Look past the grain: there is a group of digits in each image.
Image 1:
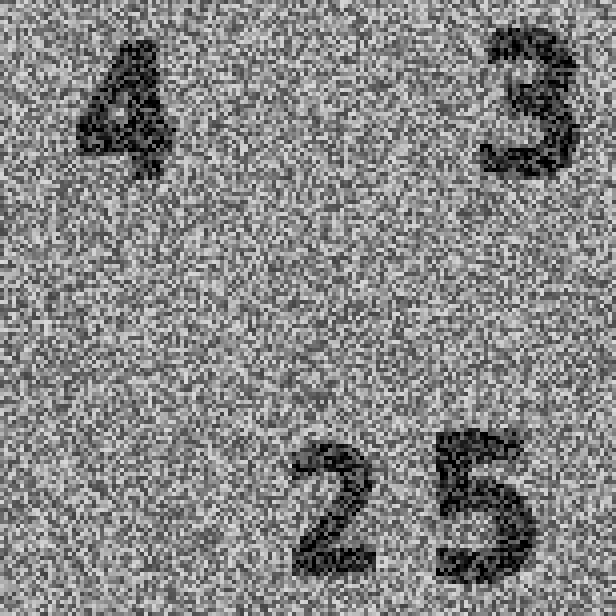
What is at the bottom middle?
2
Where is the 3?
top right
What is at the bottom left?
nothing
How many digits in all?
4
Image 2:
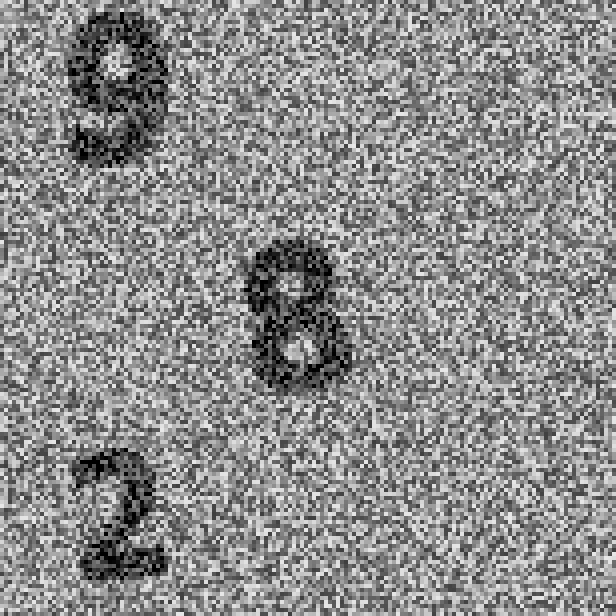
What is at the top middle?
nothing
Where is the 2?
bottom left
